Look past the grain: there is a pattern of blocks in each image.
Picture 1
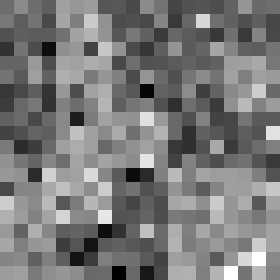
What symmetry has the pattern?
no symmetry
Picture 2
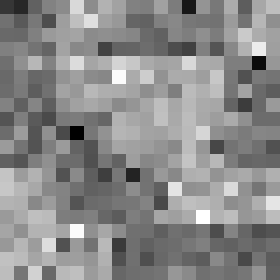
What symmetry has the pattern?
mirrored about the diagonal from the bottom left
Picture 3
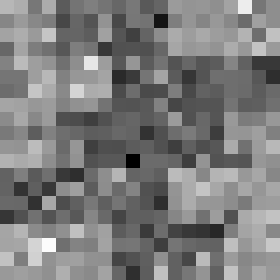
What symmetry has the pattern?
the same after a half turn
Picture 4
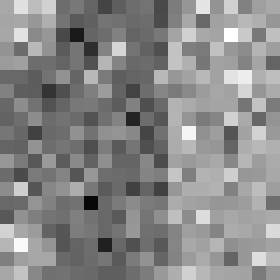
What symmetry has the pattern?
top and bottom mirror each other
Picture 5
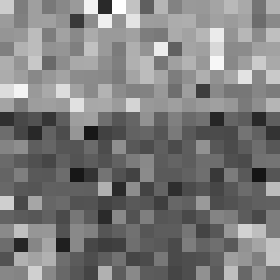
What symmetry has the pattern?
left and right mirror each other
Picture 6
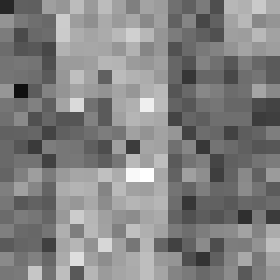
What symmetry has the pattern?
top and bottom mirror each other
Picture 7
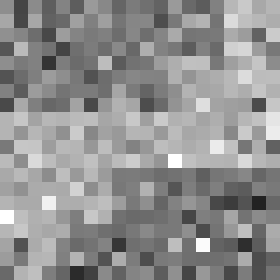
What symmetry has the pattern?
the same after a half turn
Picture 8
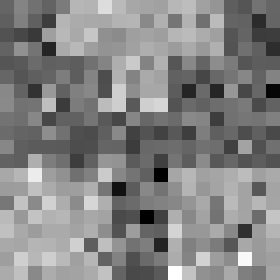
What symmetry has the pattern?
left and right mirror each other
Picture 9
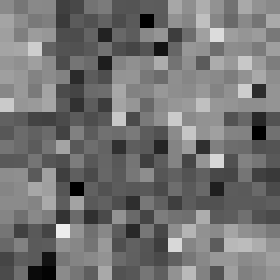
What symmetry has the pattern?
mirrored about the diagonal from the bottom left
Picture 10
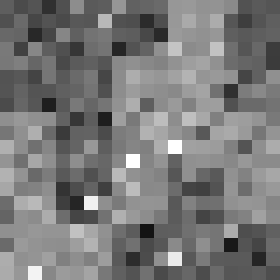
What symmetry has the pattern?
no symmetry
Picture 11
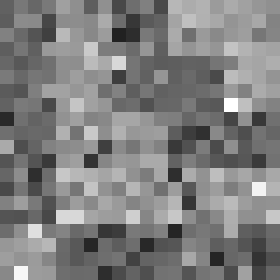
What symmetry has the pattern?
mirrored about the diagonal from the bottom left
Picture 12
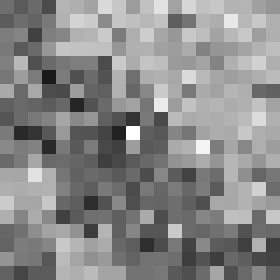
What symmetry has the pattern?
mirrored about the diagonal from the bottom left
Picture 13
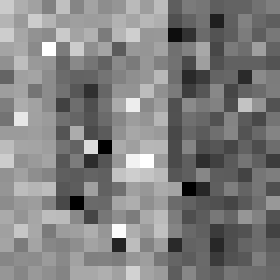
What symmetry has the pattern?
top and bottom mirror each other
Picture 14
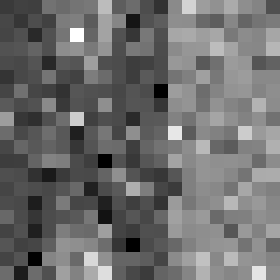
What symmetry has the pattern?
top and bottom mirror each other
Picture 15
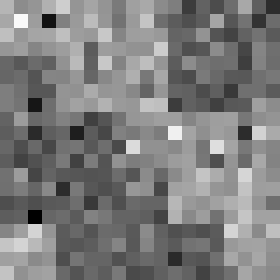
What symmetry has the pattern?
mirrored about the diagonal from the bottom left
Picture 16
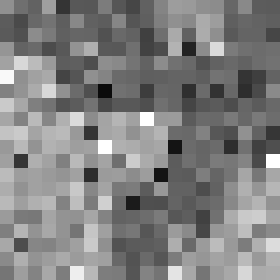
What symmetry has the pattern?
no symmetry
